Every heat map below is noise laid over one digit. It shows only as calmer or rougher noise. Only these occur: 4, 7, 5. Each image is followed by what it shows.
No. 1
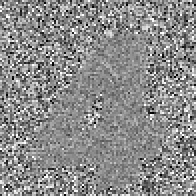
calm 4
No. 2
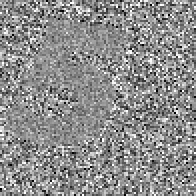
calm 5
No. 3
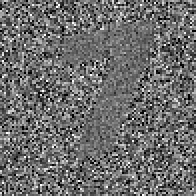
calm 7
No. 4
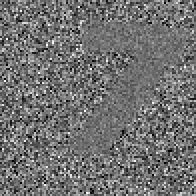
calm 7
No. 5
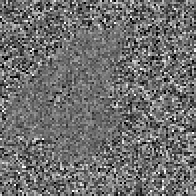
calm 4
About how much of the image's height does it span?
two thirds
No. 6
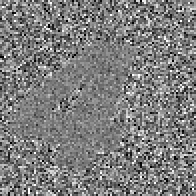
calm 4
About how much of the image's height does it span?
two thirds
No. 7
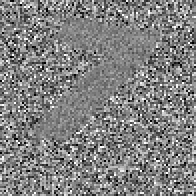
calm 7
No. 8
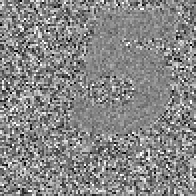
calm 5
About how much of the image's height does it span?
two thirds
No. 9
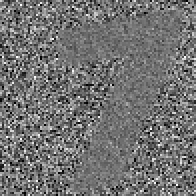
calm 7
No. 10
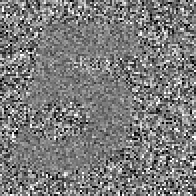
calm 5
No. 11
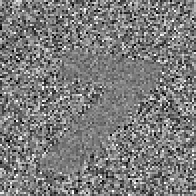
calm 7
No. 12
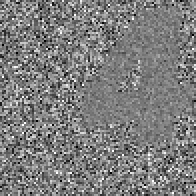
calm 4
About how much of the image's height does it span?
two thirds
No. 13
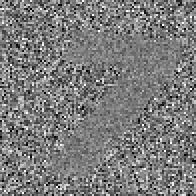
calm 7
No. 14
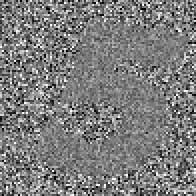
calm 5
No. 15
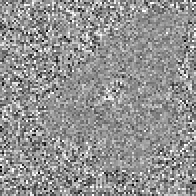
calm 4
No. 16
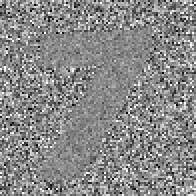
calm 7
